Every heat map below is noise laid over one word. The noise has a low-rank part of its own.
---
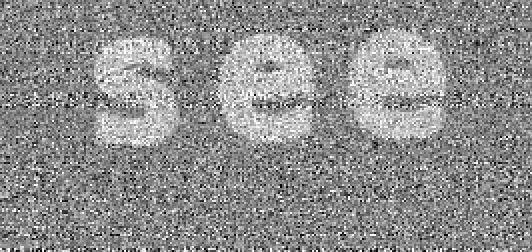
see
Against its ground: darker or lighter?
lighter
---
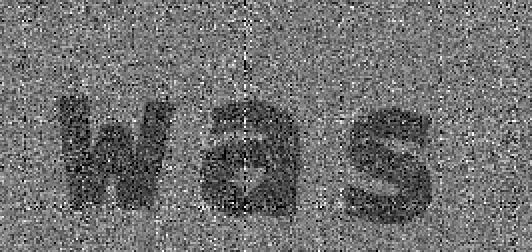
was
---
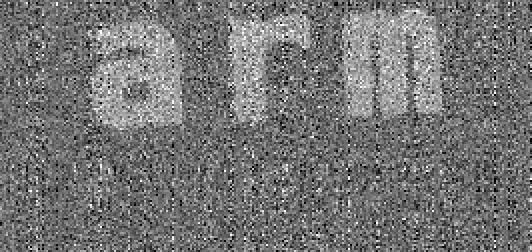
arm
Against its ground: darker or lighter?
lighter
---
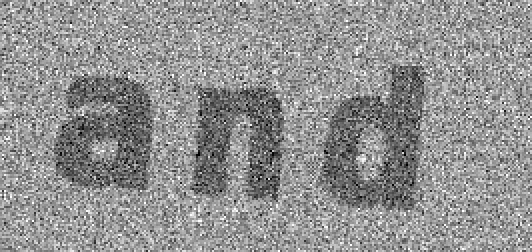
and
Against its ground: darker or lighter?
darker
